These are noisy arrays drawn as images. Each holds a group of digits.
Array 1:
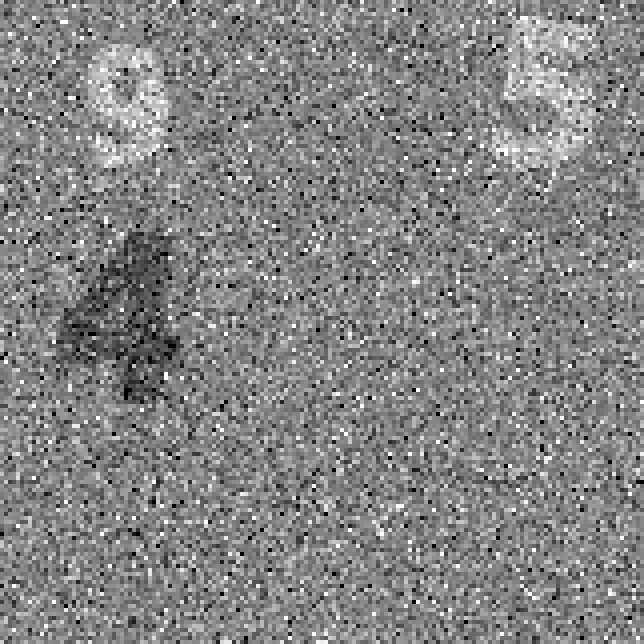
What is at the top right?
5
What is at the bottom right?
nothing
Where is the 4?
middle left
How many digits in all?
3
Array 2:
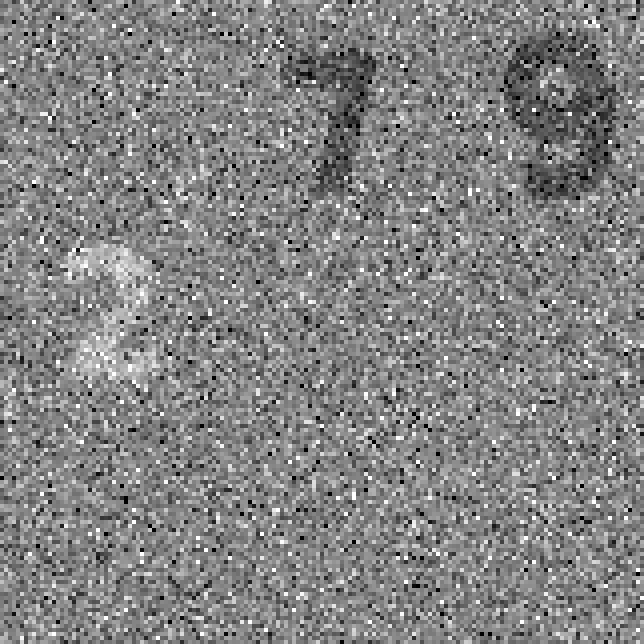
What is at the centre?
nothing
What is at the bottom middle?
nothing
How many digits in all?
3
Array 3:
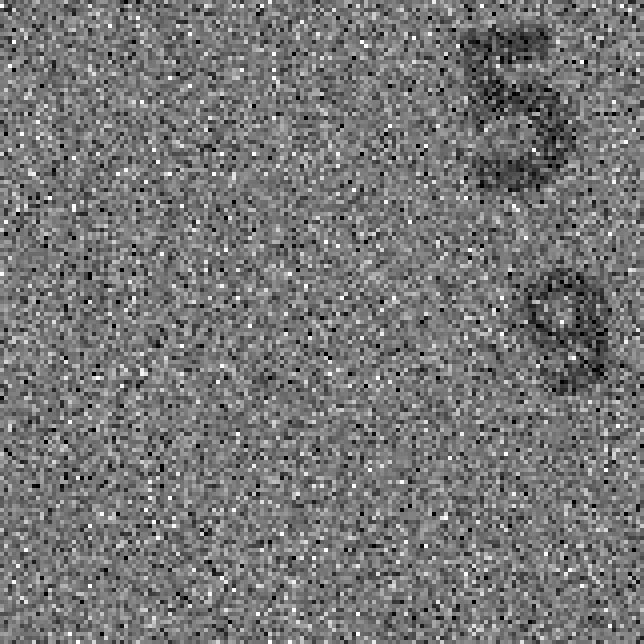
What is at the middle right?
9
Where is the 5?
top right
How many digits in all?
2
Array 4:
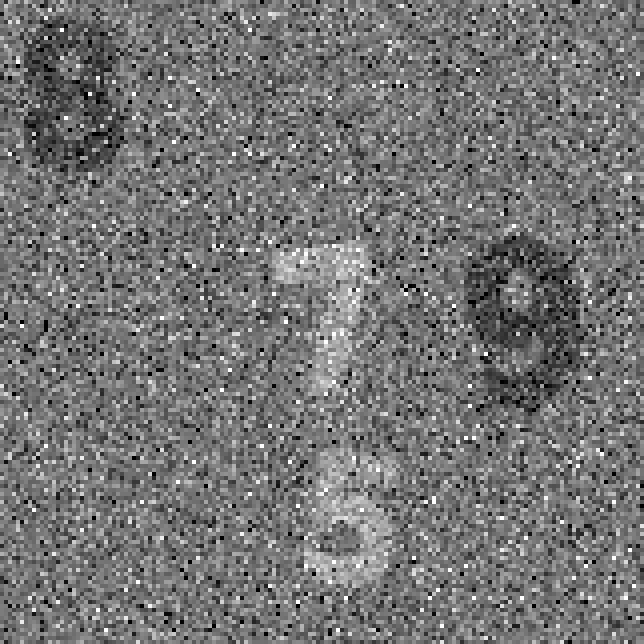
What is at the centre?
7
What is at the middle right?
9
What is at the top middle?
nothing
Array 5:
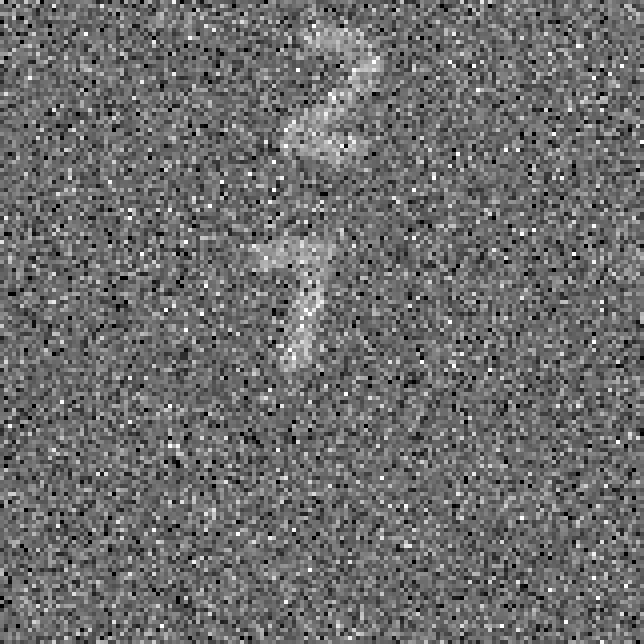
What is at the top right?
nothing
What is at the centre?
7
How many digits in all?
2
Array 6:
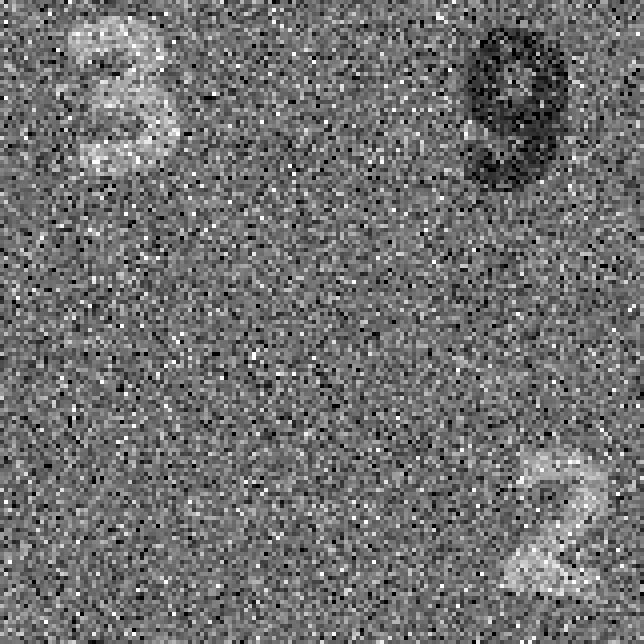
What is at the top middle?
nothing
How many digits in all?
3
